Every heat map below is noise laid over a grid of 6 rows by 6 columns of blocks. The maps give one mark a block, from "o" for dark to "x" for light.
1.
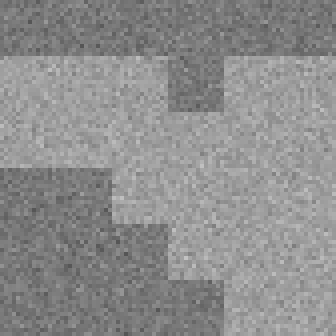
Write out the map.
o o o o o o
x x x o x x
x x x x x x
o o x x x x
o o o x x x
o o o o x x
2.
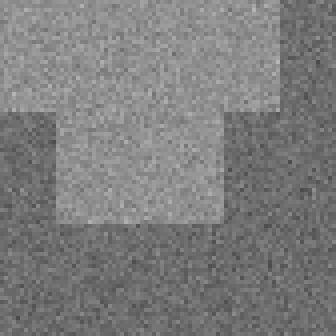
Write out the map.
x x x x x o
x x x x x o
o x x x o o
o x x x o o
o o o o o o
o o o o o o
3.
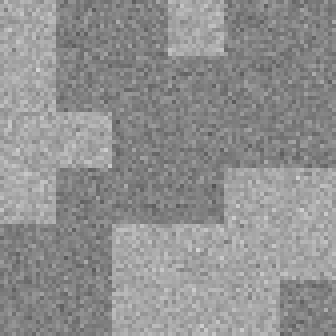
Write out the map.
x o o x o o
x o o o o o
x x o o o o
x o o o x x
o o x x x x
o o x x x o
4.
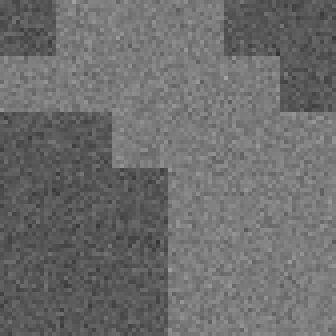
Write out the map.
o x x x o o
x x x x x o
o o x x x x
o o o x x x
o o o x x x
o o o x x x
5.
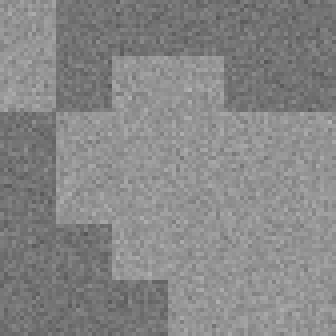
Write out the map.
x o o o o o
x o x x o o
o x x x x x
o x x x x x
o o x x x x
o o o x x x
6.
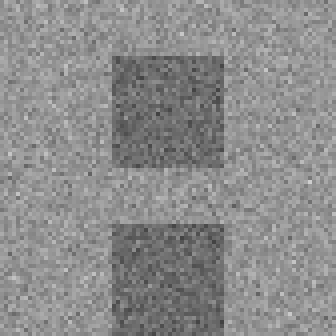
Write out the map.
x x x x x x
x x o o x x
x x o o x x
x x x x x x
x x o o x x
x x o o x x
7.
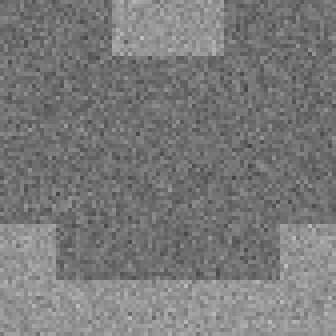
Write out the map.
o o x x o o
o o o o o o
o o o o o o
o o o o o o
x o o o o x
x x x x x x
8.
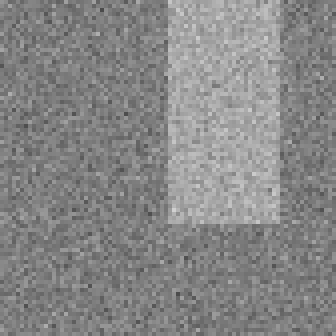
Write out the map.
o o o x x o
o o o x x o
o o o x x o
o o o x x o
o o o o o o
o o o o o o
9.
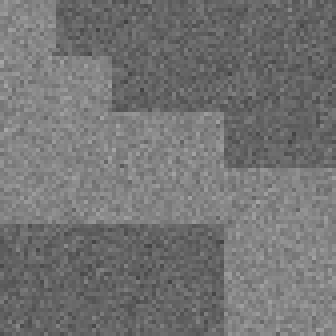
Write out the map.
x o o o o o
x x o o o o
x x x x o o
x x x x x x
o o o o x x
o o o o x x
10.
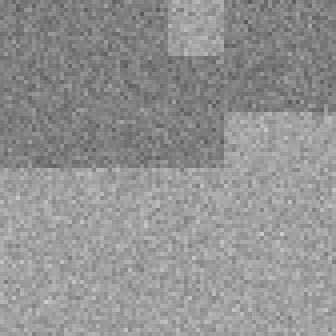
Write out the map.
o o o x o o
o o o o o o
o o o o x x
x x x x x x
x x x x x x
x x x x x x
